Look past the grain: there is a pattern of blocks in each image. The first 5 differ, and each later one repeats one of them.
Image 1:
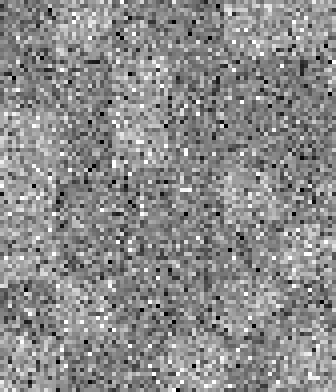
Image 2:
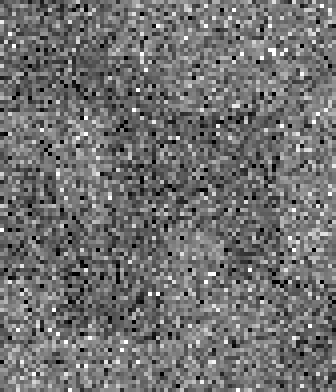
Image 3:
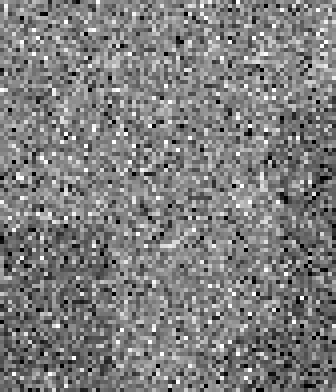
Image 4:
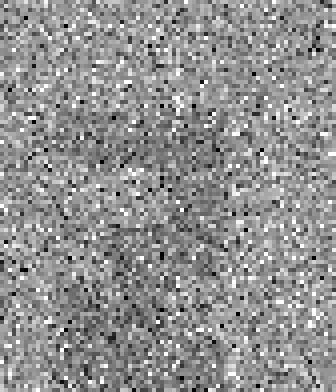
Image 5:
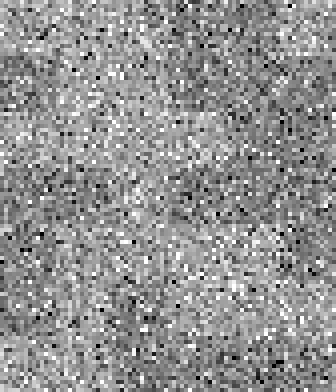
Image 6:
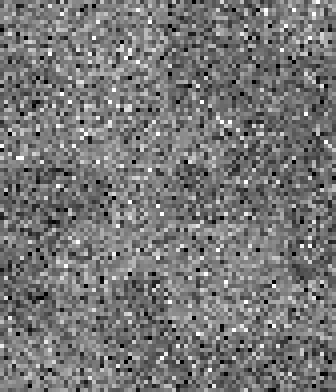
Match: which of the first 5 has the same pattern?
5
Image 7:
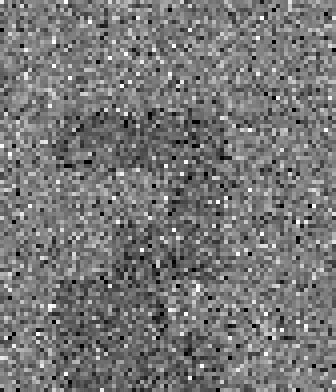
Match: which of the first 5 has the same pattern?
4
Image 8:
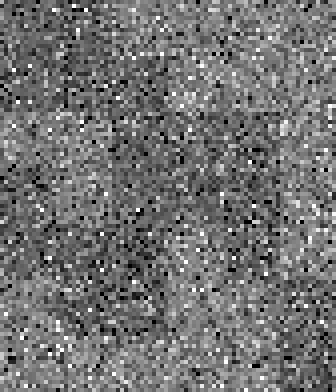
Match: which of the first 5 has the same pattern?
2
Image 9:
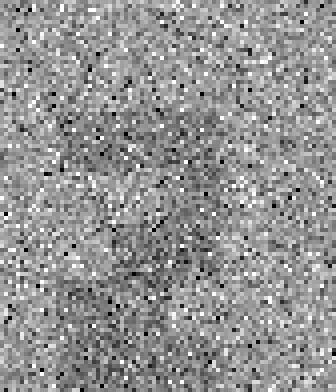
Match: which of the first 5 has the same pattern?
4
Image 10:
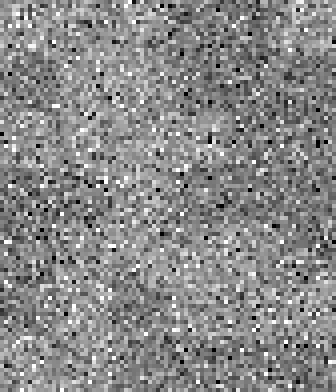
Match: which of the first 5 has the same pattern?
5
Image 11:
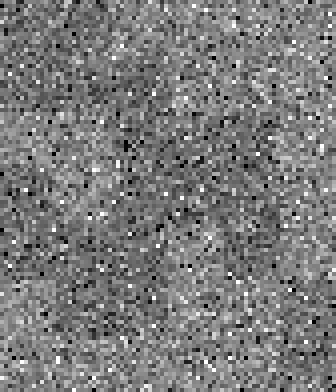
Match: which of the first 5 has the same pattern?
2
